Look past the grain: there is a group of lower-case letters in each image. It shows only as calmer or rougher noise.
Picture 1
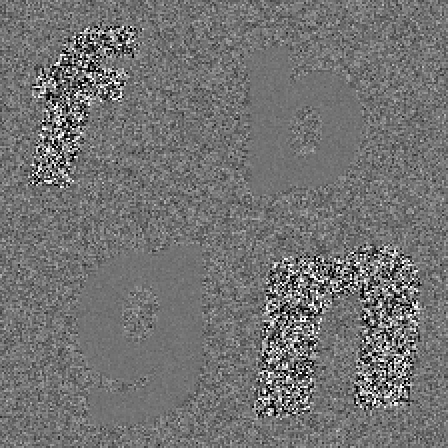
top left: rough f; top right: calm b; bottom left: calm g; bottom right: rough n
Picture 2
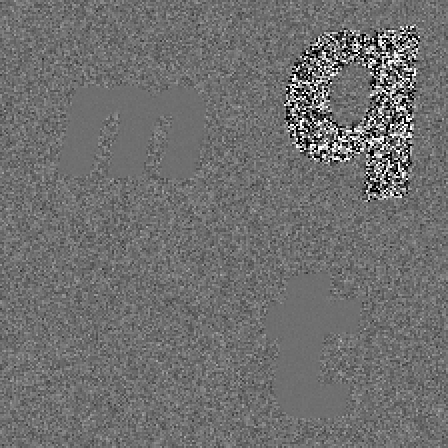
top left: calm m; top right: rough q; bottom right: calm t
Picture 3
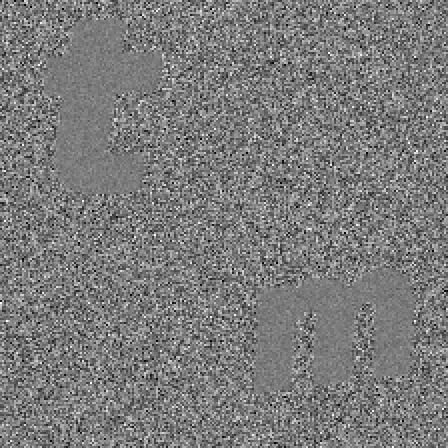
top left: calm t; bottom right: calm m
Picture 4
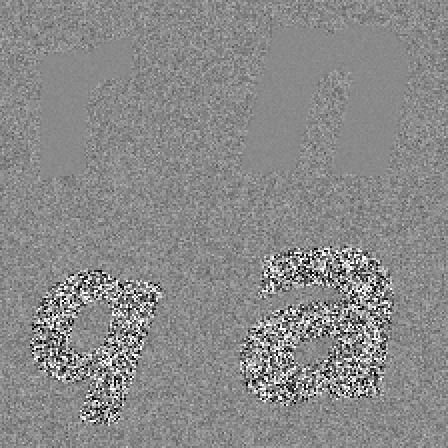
top left: calm r; top right: calm n; bottom left: rough q; bottom right: rough a
